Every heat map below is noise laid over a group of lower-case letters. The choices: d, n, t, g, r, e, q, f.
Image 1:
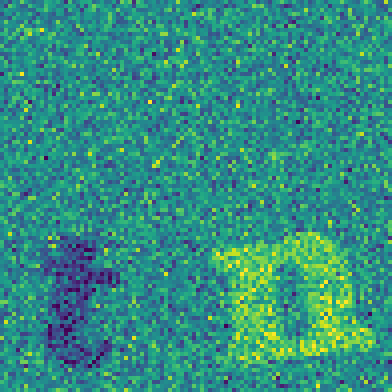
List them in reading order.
bottom left: dark t; bottom right: light n
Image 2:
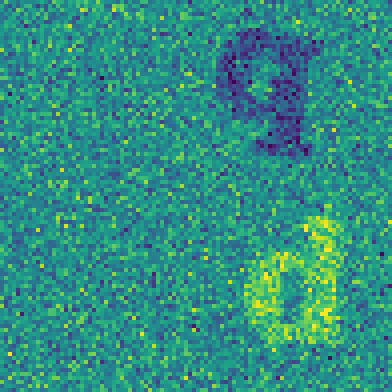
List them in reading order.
top right: dark q; bottom right: light d
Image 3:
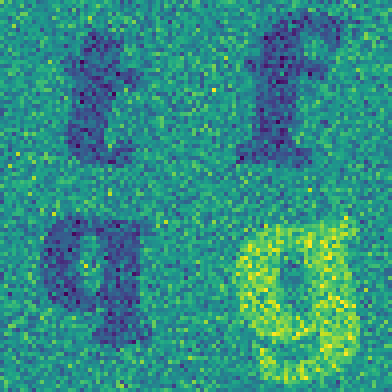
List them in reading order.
top left: dark t; top right: dark f; bottom left: dark q; bottom right: light g
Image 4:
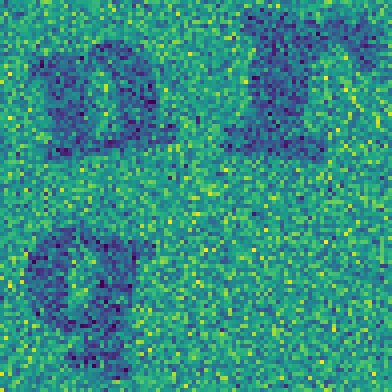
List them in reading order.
top left: dark n; top right: dark r; bottom left: dark q
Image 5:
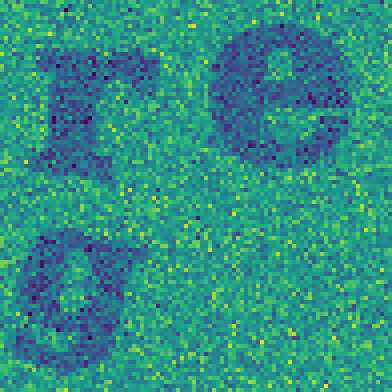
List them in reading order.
top left: dark r; top right: dark e; bottom left: dark g
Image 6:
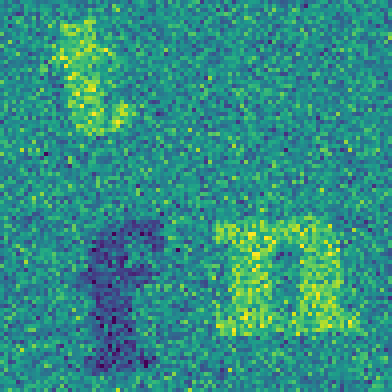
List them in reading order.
top left: light t; bottom left: dark f; bottom right: light n
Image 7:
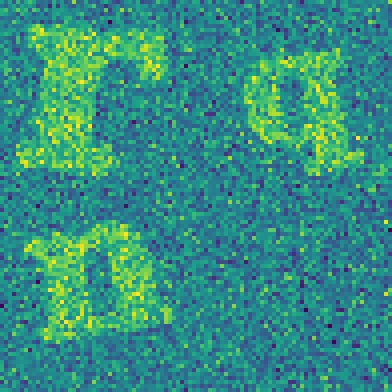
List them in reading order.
top left: light r; top right: light q; bottom left: light n
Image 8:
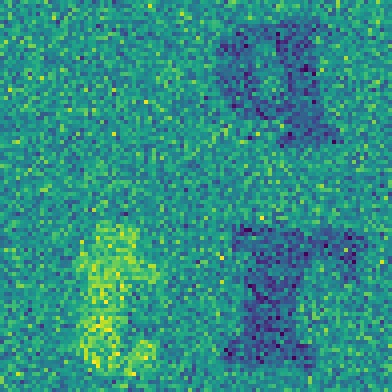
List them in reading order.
top right: dark q; bottom left: light t; bottom right: dark r
